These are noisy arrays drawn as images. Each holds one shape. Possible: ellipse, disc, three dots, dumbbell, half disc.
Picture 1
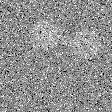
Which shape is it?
dumbbell
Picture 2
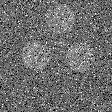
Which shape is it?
three dots
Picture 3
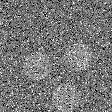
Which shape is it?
three dots
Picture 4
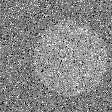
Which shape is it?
disc
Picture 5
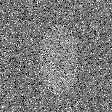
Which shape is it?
ellipse
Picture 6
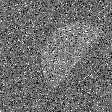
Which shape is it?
half disc
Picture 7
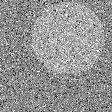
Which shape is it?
disc
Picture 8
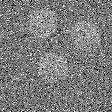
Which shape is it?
three dots
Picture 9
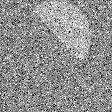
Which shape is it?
half disc
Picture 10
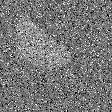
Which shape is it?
half disc
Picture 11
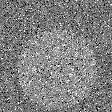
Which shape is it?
disc
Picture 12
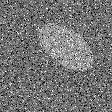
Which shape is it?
ellipse
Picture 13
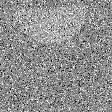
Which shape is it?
half disc
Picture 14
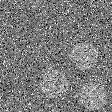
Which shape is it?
three dots
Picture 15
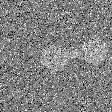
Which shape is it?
dumbbell
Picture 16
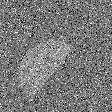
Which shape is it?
half disc
